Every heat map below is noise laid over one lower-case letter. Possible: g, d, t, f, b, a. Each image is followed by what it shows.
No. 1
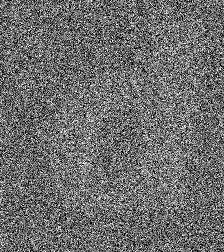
d
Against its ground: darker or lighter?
lighter
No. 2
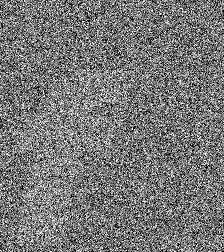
f
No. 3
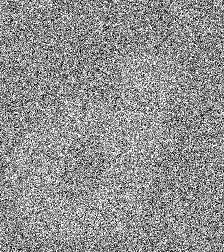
d
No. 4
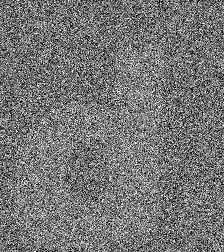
d
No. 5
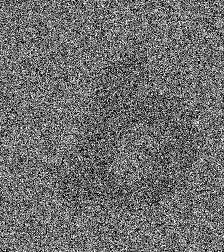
b
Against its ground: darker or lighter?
darker
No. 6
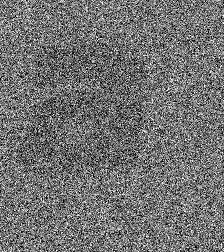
a
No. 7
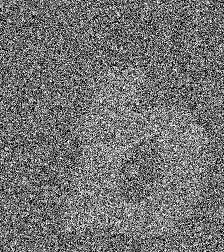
b
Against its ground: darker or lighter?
lighter
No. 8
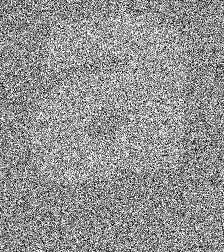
a
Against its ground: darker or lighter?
lighter
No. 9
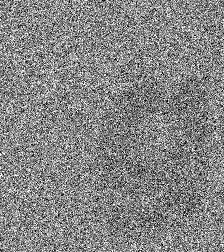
g
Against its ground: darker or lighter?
darker
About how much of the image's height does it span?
two thirds
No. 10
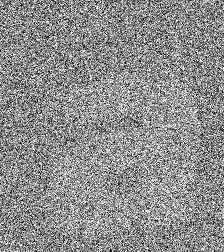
a
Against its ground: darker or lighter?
lighter
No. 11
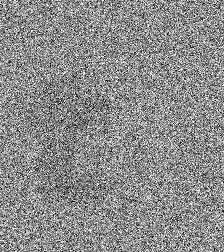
t
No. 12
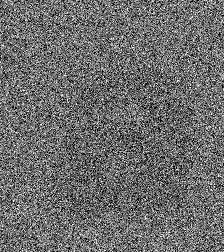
a
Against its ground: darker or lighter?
darker
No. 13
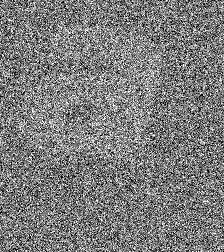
a
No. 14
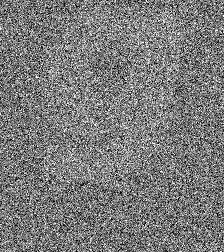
g
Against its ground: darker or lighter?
lighter
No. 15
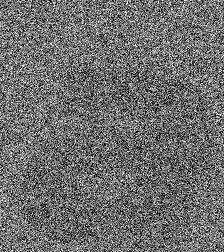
a
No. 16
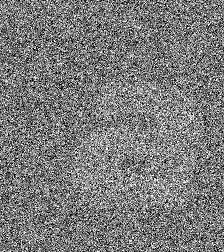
a
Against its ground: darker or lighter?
lighter
